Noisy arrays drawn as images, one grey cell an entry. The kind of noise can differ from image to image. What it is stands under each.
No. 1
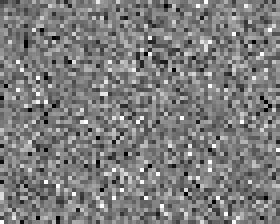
heavy tails
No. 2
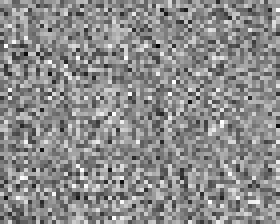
low rank plus noise
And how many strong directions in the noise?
three or four
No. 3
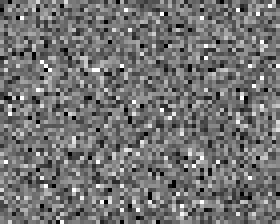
heavy tails
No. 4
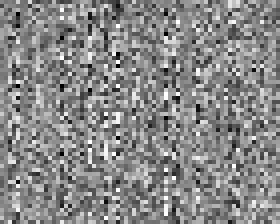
columns of uneven size
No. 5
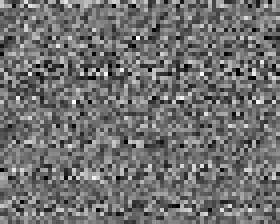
rows of uneven size
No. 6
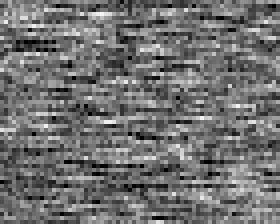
streaked along the rows
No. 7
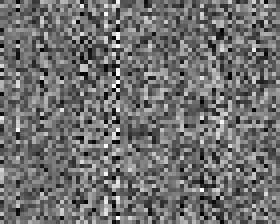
columns of uneven size
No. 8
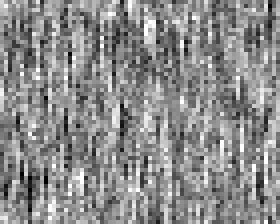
streaked along the columns
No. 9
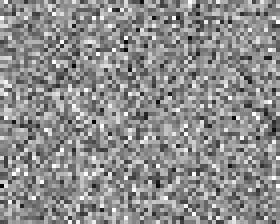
independent entries
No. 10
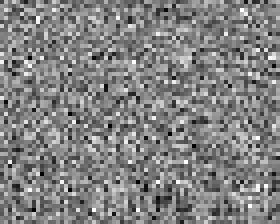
low rank plus noise
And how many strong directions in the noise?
three or four
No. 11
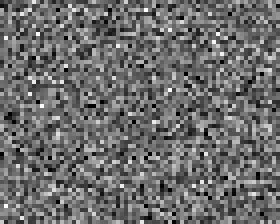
independent entries
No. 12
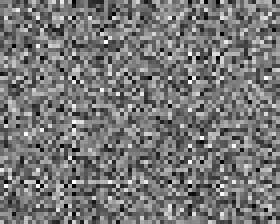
low rank plus noise
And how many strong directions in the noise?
one
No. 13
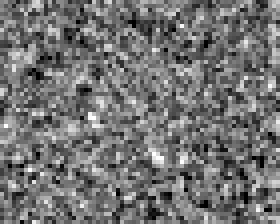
blotchy
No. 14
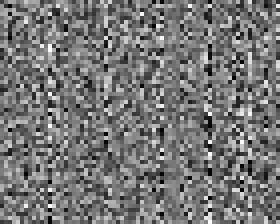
columns of uneven size
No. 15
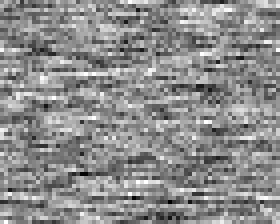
streaked along the rows
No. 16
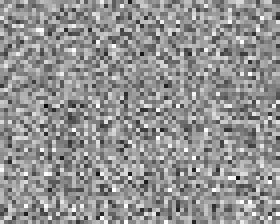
low rank plus noise
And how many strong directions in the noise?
three or four
